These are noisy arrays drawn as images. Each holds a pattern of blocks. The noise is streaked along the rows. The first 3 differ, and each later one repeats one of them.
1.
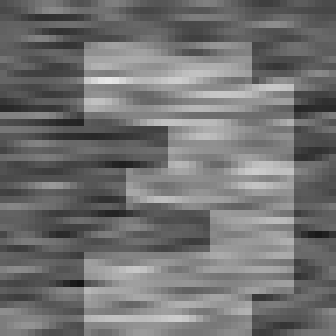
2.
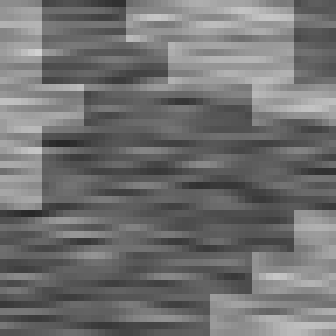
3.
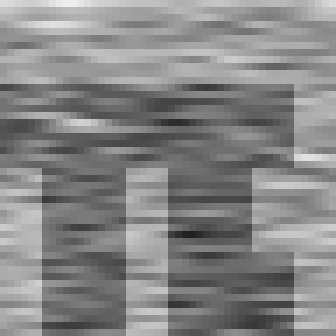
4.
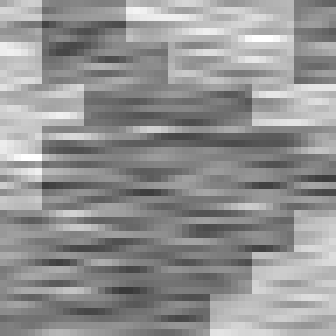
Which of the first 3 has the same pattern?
2
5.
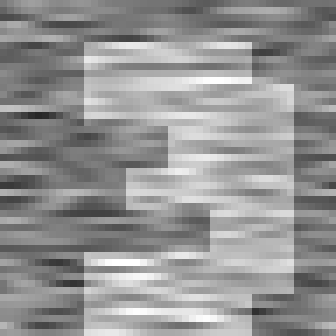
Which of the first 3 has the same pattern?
1
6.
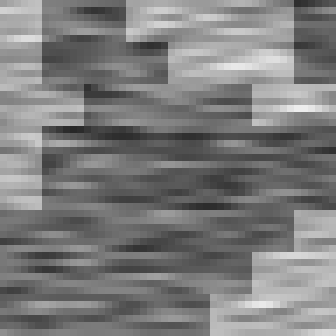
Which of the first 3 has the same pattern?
2
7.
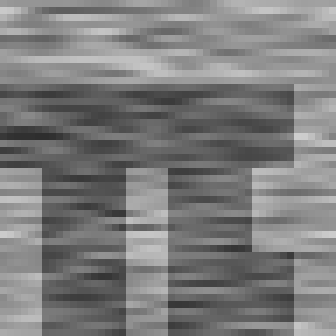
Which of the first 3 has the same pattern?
3
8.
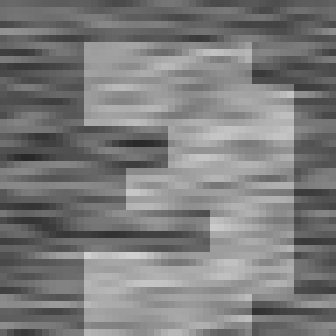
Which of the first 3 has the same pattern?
1
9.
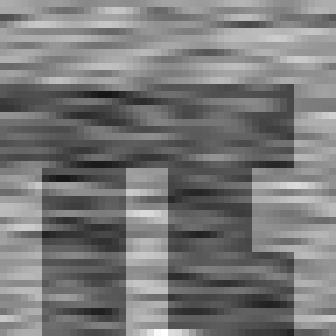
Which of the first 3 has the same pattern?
3
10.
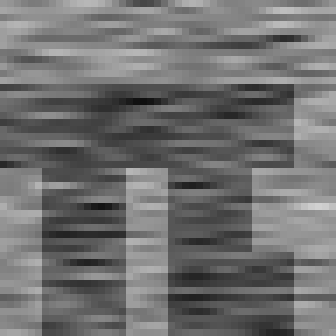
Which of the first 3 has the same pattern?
3
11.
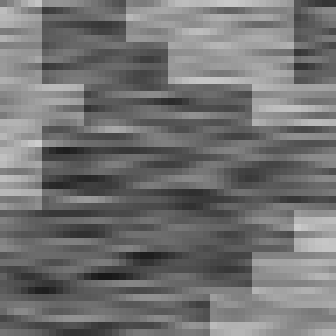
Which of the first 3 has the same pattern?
2
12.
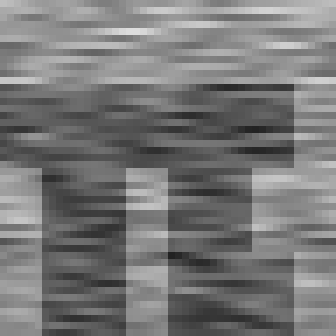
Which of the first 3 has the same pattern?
3
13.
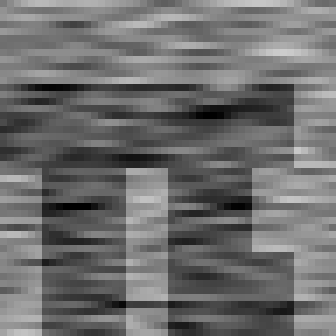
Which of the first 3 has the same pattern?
3
